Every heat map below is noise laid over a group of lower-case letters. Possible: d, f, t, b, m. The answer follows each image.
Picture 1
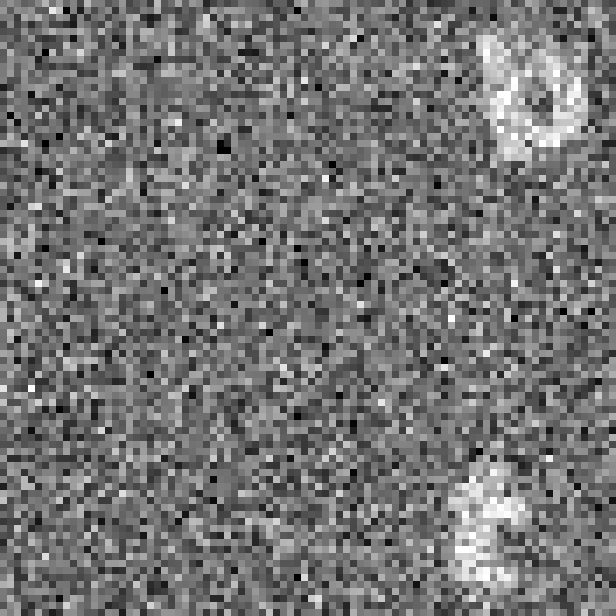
top right: light b; bottom right: light t
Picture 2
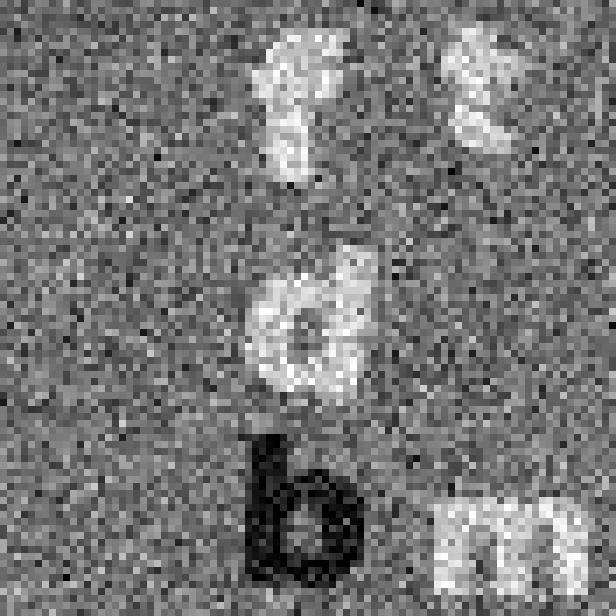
top middle: light f; top right: light t; centre: light d; bottom middle: dark b; bottom right: light m
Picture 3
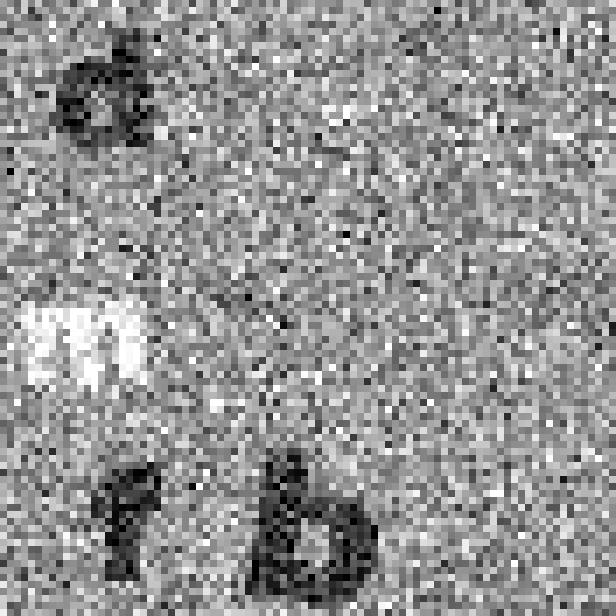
top left: dark d; middle left: light m; bottom left: dark f; bottom middle: dark b
